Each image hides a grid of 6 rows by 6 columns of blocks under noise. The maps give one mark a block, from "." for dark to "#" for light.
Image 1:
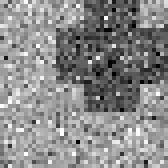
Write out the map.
# # # . . #
# # . . . .
# # . . . .
# # # . . #
# # # # # #
# # # # # #
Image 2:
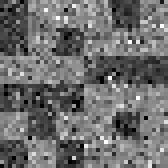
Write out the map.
. # # # . #
. # . # # #
# # # . . .
. . . # # #
# . # # . #
. # . # # #
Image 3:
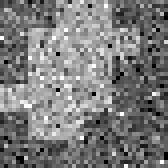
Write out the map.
. . # # . .
. # # # # .
. # # # . .
# # # # . .
. # # . . .
. . . . . .
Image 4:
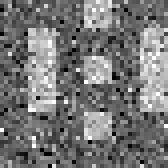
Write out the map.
. . . # . .
. # . . . #
. # . # . #
. # . . . #
. . . # . .
. . . . . .
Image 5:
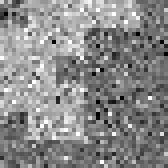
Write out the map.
. # # # # .
# # # . . .
# # . . . .
# # # . . .
. # # . . .
. . . . . .
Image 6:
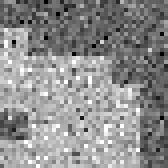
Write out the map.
. . . . . .
# . . . . .
# # # # . .
# # # # # .
. # # # # .
# # # # # .
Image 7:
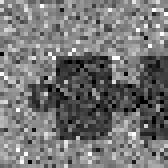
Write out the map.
# # # # # #
# # # # # #
# # . . # .
# . . . . .
# # . . # .
# # # # # #
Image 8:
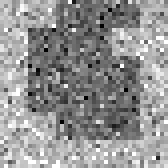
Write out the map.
# # . . . #
# . . . # #
# . . . . #
# . . . . #
# # . . . #
# # # # # #
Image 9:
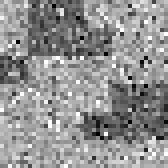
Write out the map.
# . . # # #
# . . . # #
. # # # # #
# # # # . .
# # # . . .
# # # # # #
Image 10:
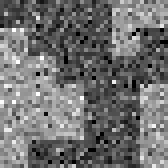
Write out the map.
. . . . # #
# . . . # .
# # . . . .
# # # . . #
# # # . . #
# . . . . #
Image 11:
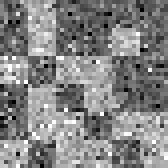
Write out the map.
. # . . . .
. # . . # .
# . # # . .
. # . # . .
. # # . # #
# . # # . #
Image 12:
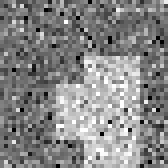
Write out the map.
. . . . . .
. . . . . .
. . . # # .
. . # # # .
. . # # # .
. . . # # .
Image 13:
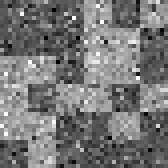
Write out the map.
. . . # . #
. . . # # .
# # . # # .
# . # # . #
# # . . # .
. # . . . .
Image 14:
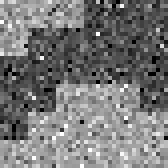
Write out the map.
# # # . . .
# . . . . .
. . . . . .
. . # # # .
. # # # # #
# # # # # #
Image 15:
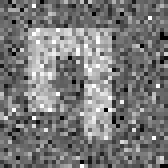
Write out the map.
. . . . . .
. # # # . .
. # . # . .
. # . # . .
. . . # . .
. . . . . .
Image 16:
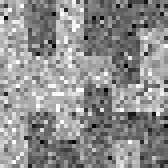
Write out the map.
# . # . . .
# . # . . #
# # # # . #
# # # . # #
# . # . . .
# . . . # .
